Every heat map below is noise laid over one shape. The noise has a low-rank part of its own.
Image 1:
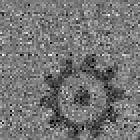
dark gear
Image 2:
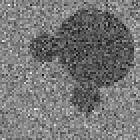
dark bear's head
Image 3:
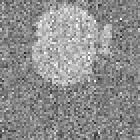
light apple
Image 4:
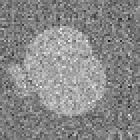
light apple
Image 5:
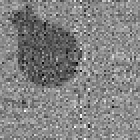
dark light bulb
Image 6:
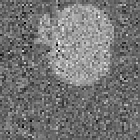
light apple
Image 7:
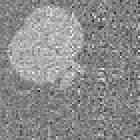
light apple
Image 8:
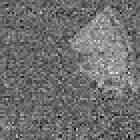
light chess knight
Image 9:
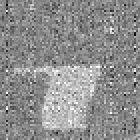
light flag
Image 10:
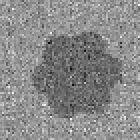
dark flower
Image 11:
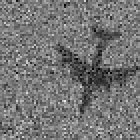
dark airplane
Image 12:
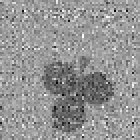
dark club
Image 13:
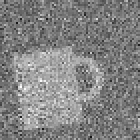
light cup
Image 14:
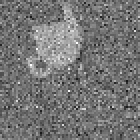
light teapot
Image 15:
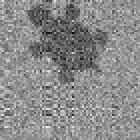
dark turtle
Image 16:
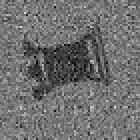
dark chess rook
